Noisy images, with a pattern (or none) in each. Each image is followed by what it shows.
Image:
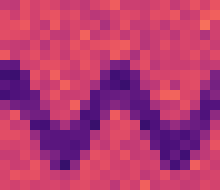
a wavy band
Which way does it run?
left to right
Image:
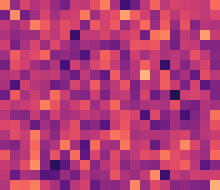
only noise
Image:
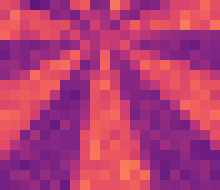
spokes from one point
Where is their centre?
top middle
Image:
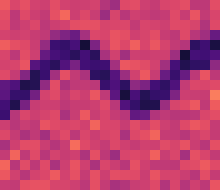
a wavy band
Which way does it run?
left to right
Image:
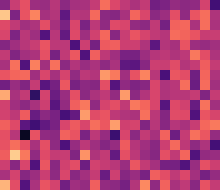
only noise
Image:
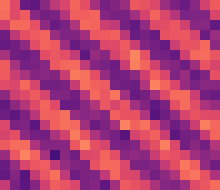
diagonal stripes
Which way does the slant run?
top left to bottom right
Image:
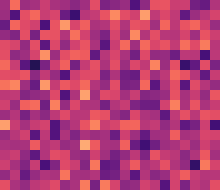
only noise
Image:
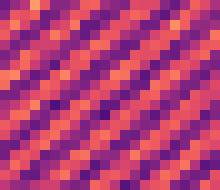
diagonal stripes
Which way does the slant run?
bottom left to top right
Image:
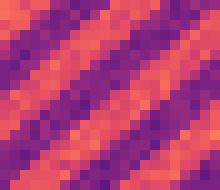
diagonal stripes
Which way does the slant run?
bottom left to top right
